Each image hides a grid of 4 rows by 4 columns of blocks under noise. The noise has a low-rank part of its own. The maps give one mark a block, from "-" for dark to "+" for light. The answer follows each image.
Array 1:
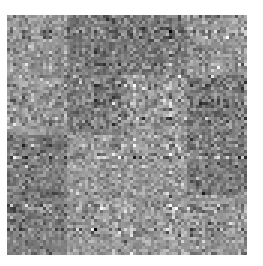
+ - - +
+ - + -
- + + -
- + + +
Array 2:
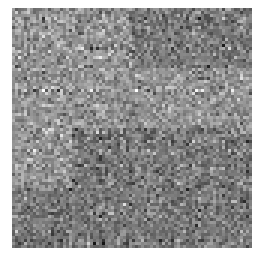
+ + - -
+ + + +
+ - - -
- - - -
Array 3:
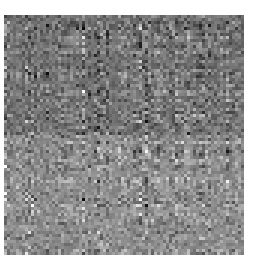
- - - -
- - - -
+ + + +
+ + + +
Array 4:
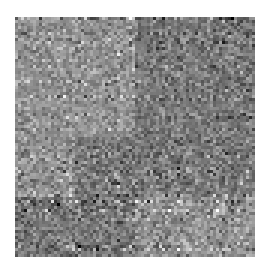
+ + - -
+ + - -
+ - - -
- - + +
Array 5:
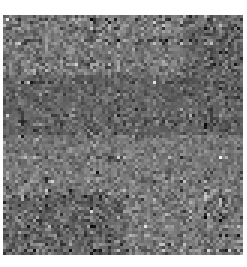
+ + + -
- - - -
+ + + +
- - + +
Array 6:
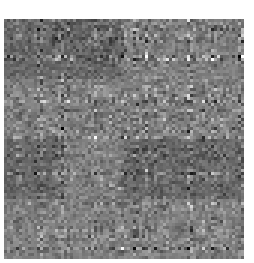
- - + +
+ + + +
- + - -
+ + + +
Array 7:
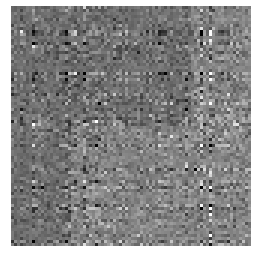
- - - +
- - - +
- + + +
- + + +
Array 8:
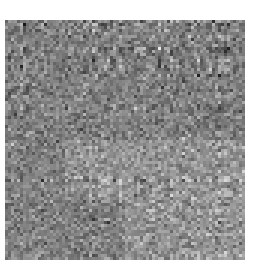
- - - -
- - - -
- + + +
- - + +
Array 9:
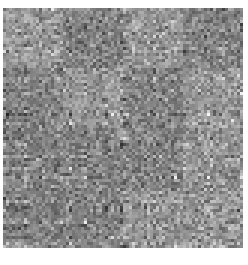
+ - + -
- + - +
- - - +
- - + +
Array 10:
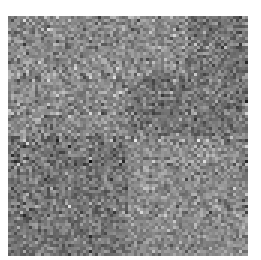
+ + + -
+ + - -
- - + +
- - + +
